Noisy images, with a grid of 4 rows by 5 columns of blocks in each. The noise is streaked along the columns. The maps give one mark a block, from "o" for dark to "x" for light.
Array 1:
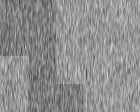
ooxxx
ooxxx
xoxxx
xooxx
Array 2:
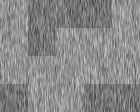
xooox
xoxxx
xxxxx
oxxoo
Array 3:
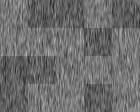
xooxo
xxxox
ooxxx
oxxox
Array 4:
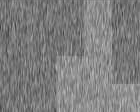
oooxo
oooxo
ooxxo
ooxxx
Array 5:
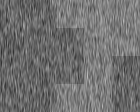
ooxxx
oooxx
oooxo
ooxxo
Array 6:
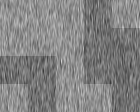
xxxox
xxxoo
ooxoo
xoxxo
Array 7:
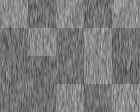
xoxox
oxoxo
oooxo
ooxox
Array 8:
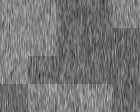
xxoox
xxooo
xoooo
oxxxo
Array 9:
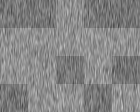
ooxoo
xxxxx
xxoxo
oxxox
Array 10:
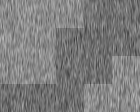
xxxoo
xxooo
xxoox
oooxx
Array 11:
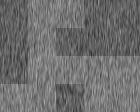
oxxoo
oxooo
oxxxx
xxoxx
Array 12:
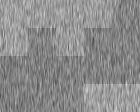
xxxxo
xoxoo
ooooo
oooxx
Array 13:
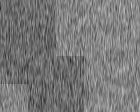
ooxxx
ooxxx
oooxx
xooxx
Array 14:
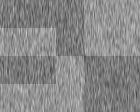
oooxx
xxoxx
ooxoo
xxxoo
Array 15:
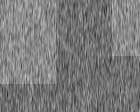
xxoox
xxoox
xxooo
ooooo
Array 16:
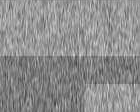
xxxxx
xxxxx
ooooo
oooxx
